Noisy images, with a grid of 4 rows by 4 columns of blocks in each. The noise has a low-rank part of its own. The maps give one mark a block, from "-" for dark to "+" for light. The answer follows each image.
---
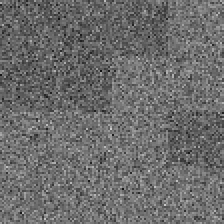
---+
--++
+++-
++++
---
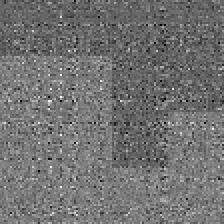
----
++--
++-+
++++
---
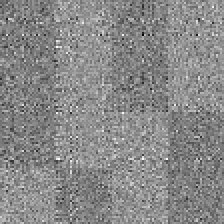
-+-+
-+-+
-++-
+-+-
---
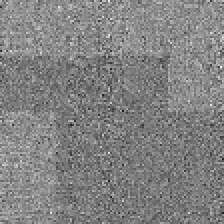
++++
---+
+---
+---
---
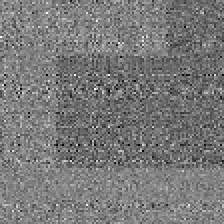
+++-
+---
+---
++++
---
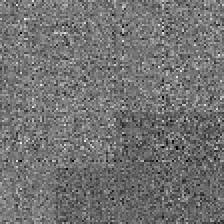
++++
++++
++--
+---
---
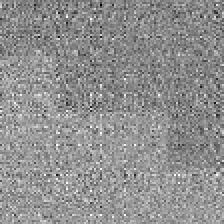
----
+---
+++-
++++
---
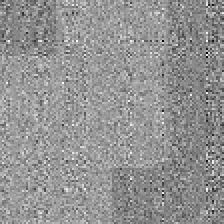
-++-
+++-
+++-
++--
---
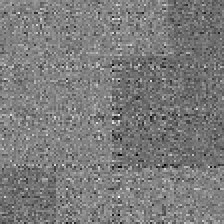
+++-
++--
++--
-+++
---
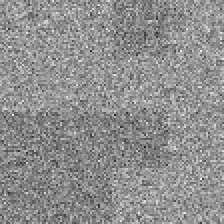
++-+
++++
---+
--++
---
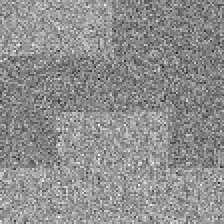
++--
----
-++-
++++
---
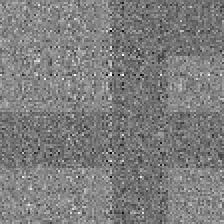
++--
++-+
----
++-+
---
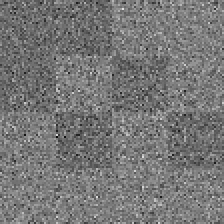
--++
-+-+
+-+-
++++
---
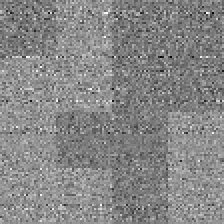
-+--
++--
+--+
++-+
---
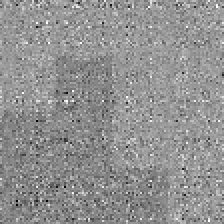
++++
+-++
--++
---+
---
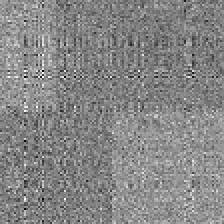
+---
+---
--++
--++
